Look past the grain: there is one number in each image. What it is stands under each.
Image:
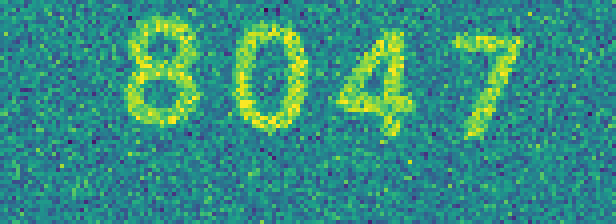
8047
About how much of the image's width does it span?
two thirds
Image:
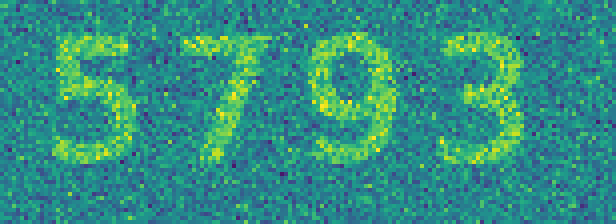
5793
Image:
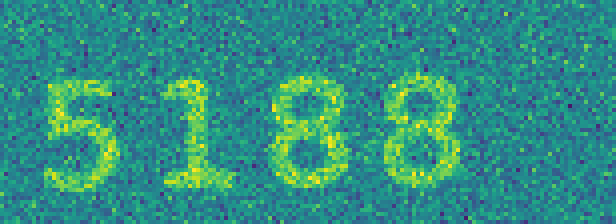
5188
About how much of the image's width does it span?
two thirds
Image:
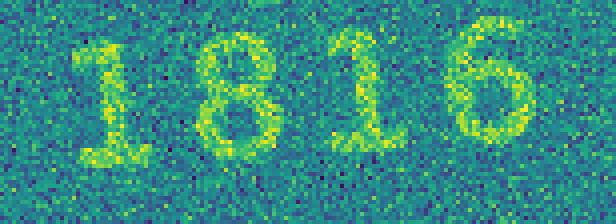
1816
